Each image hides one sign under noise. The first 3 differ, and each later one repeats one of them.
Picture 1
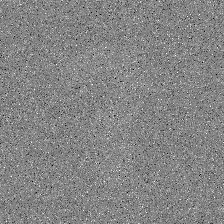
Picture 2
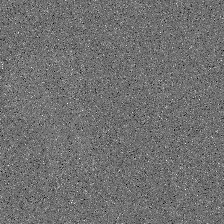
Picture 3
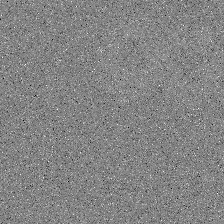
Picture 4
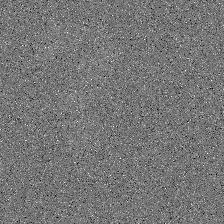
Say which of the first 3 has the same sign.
1
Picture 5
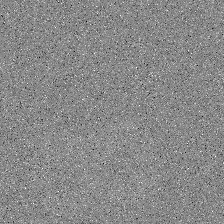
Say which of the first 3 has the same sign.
3
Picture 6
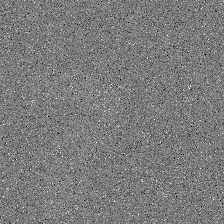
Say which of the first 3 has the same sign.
1
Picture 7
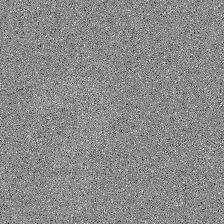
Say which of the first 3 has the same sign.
1
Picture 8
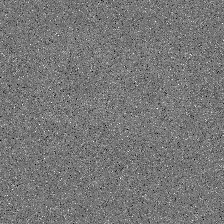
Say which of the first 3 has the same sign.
3
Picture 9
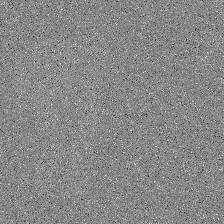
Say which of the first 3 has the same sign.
2
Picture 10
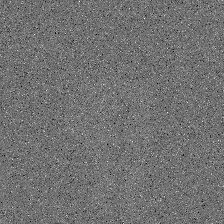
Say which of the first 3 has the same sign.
2
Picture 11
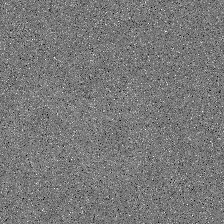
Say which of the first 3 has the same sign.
3
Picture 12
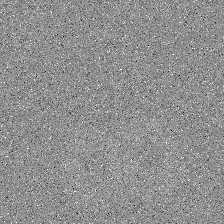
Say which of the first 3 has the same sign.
3
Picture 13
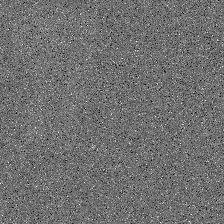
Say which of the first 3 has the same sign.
2
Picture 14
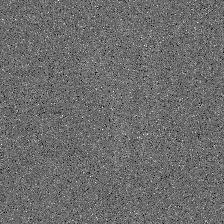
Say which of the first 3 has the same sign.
2
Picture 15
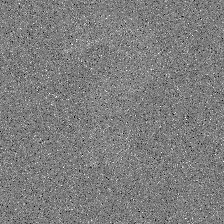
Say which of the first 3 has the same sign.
1
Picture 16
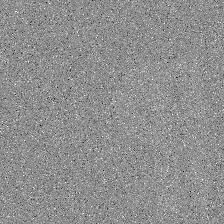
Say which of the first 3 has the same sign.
2
